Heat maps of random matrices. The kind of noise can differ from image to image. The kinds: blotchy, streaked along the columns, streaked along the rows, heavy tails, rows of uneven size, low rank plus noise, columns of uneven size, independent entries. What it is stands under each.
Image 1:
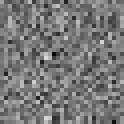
low rank plus noise
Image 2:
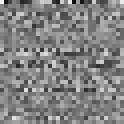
rows of uneven size
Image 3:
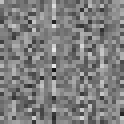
columns of uneven size
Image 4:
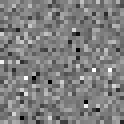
heavy tails
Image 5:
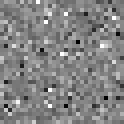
heavy tails
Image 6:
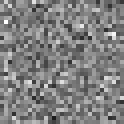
low rank plus noise
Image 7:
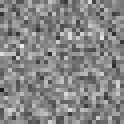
independent entries
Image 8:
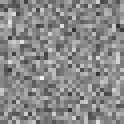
independent entries
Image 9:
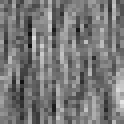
streaked along the columns
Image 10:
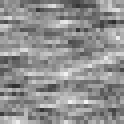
streaked along the rows
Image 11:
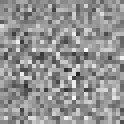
low rank plus noise
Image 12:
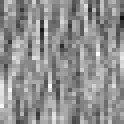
streaked along the columns
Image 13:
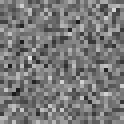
independent entries
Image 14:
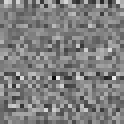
rows of uneven size
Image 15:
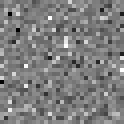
heavy tails
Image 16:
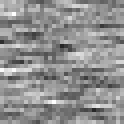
streaked along the rows
